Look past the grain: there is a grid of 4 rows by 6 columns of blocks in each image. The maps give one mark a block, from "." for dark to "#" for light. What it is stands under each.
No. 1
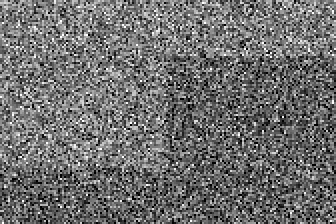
# # # # # #
# # # . . .
# # # . . .
. . . . . .
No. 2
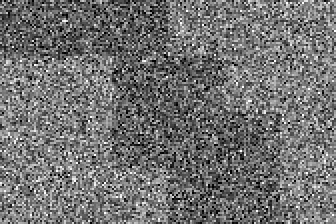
. . . # # #
# # . . # #
# # . . . #
# # # . . #
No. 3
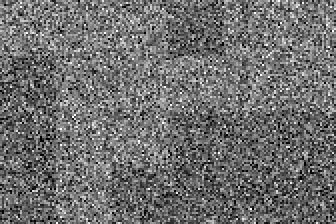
# # # . # #
. # # # # #
. # # . . .
. # . . . .
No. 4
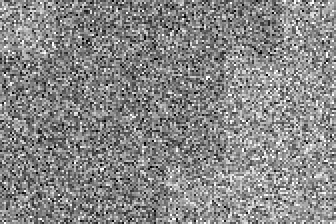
# . . . . #
. . . . # #
. . . . # #
. . . # # #
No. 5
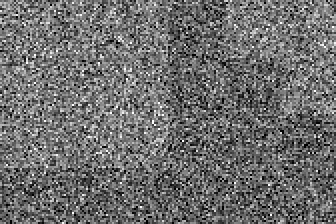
# # # . # #
# # # . . #
# # # . . .
. . . . . .
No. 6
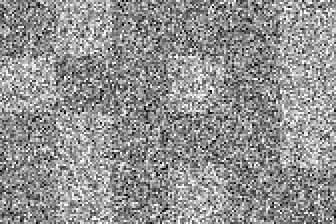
. # . . . #
# . . # . #
. # . . . #
. # . # . .
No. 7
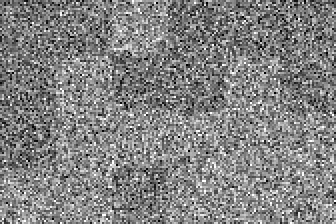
. . # . . .
. # . . # .
. # # # # #
# # . # # #
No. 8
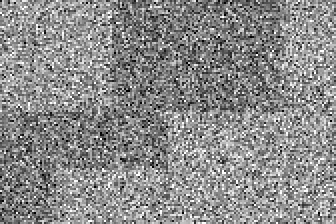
# # . . . #
# # . . . #
. . . # # #
. # # # # #
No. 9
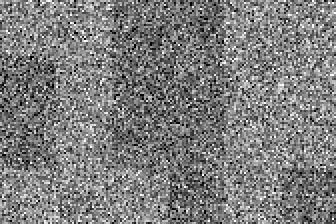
# # . . # #
. # . . # #
. # . . # #
# # # . # .
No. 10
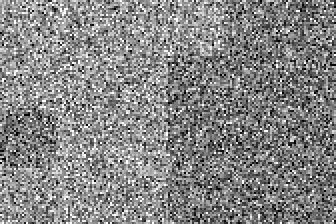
# # # # . .
# # # . . .
. # # . . .
# # # . . .
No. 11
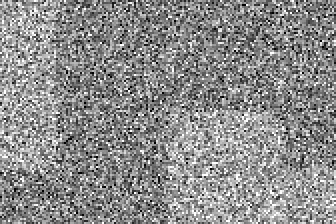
# . . . . .
# . . . . .
# . . # # .
. . . # # #
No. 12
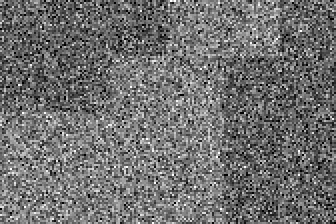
. . . # # .
. . # # . .
# # # # . .
# # # # . .
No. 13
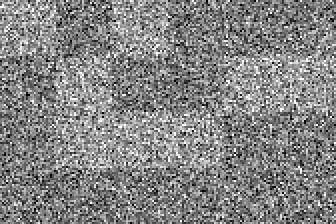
# . # . . .
. # . . # #
. # # # . .
. . . . . .
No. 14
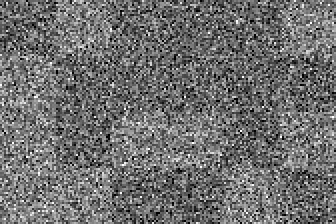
. # . . . #
# . . . . .
# . # # . #
# # . . # .
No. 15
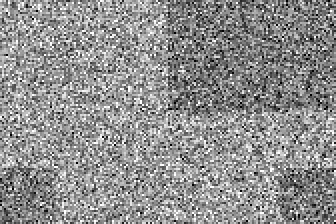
# # # . . .
# # # . . .
# # # # # #
. # # # # .
